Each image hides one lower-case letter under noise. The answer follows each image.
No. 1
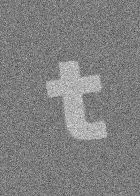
t
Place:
centre
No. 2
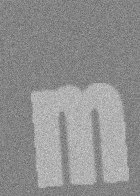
m
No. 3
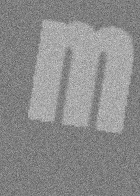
m
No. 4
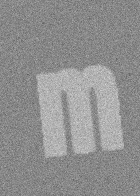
m
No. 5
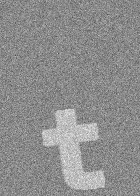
t
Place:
bottom middle
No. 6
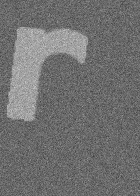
r
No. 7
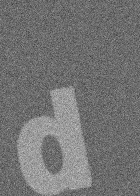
d
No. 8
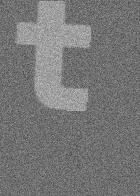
t
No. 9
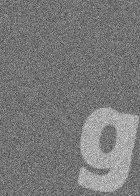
g
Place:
bottom right
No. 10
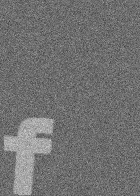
f
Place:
bottom left
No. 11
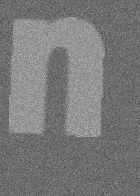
n
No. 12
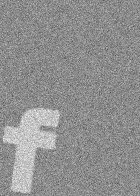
f
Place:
bottom left
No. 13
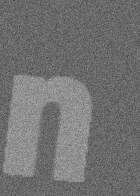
n
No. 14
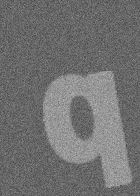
q
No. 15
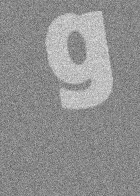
g
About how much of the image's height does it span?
half
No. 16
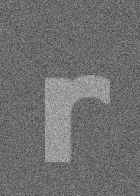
r
